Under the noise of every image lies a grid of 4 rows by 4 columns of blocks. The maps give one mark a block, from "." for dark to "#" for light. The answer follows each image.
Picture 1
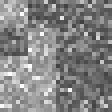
#...
.#..
##..
##..
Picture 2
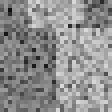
.##.
..##
..##
..##
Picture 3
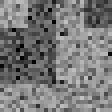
#.#.
..##
..##
####
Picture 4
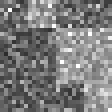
.#..
..##
..##
...#
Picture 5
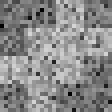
..#.
.###
###.
.#..
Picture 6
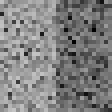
##..
##..
##..
##..
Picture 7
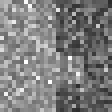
##..
##..
###.
##..
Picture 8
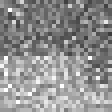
....
....
###.
####
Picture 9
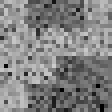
#..#
####
##..
#...
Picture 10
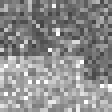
....
....
###.
####
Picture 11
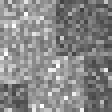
##..
##..
###.
.##.
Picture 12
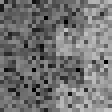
...#
..##
...#
..##
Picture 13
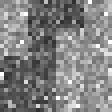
#..#
#.##
..##
..##
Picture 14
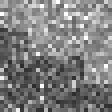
####
.###
...#
....
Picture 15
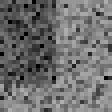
..##
..##
..##
####
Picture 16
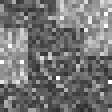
..##
#..#
#...
....
